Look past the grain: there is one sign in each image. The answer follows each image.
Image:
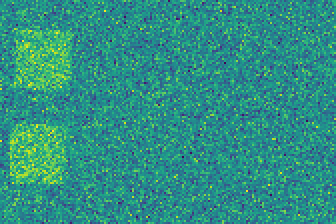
light colon
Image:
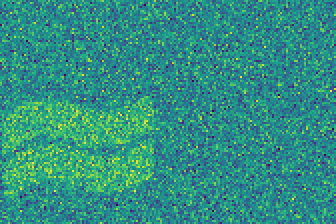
light approximately sign
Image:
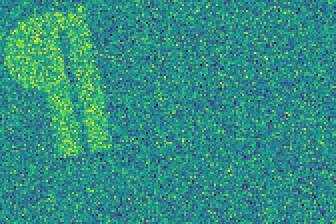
light pilcrow
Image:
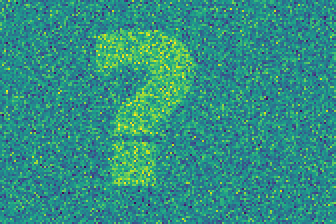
light question mark
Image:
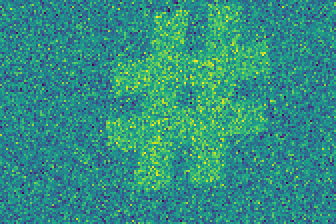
light hash sign
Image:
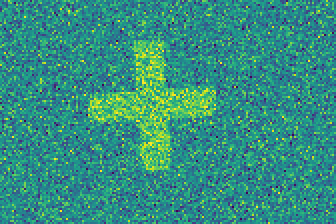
light plus sign
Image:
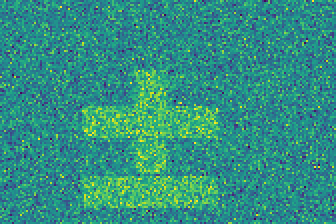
light plus-minus sign
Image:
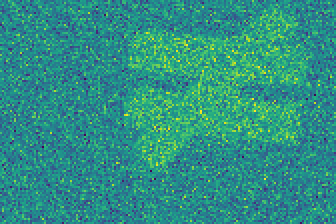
light not-equal sign
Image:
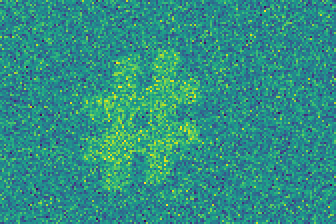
light hash sign
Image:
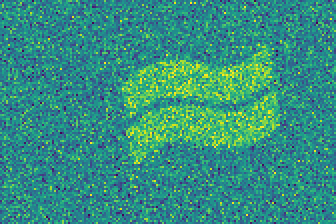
light approximately sign
